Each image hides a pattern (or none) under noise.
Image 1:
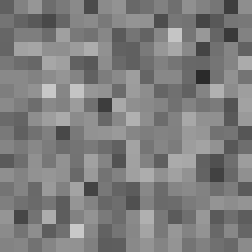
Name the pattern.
only noise
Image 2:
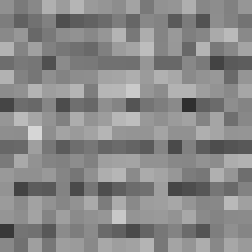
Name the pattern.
horizontal stripes
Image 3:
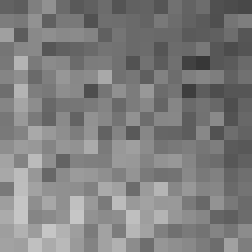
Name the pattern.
a smooth slope
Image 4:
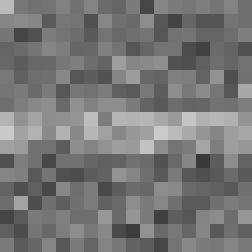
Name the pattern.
one horizontal stripe
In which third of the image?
middle
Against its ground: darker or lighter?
lighter
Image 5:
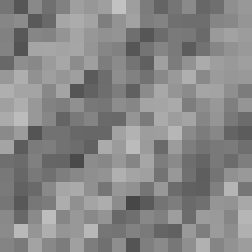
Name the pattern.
diagonal stripes
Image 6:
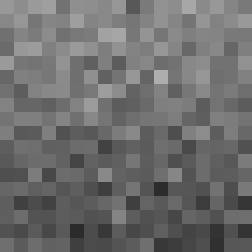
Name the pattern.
a smooth slope
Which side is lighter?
top
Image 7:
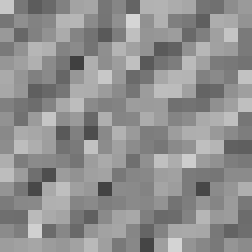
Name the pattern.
diagonal stripes
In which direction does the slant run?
bottom left to top right
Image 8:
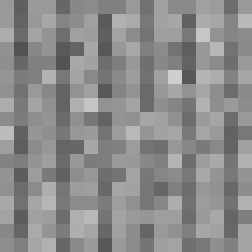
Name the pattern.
vertical stripes
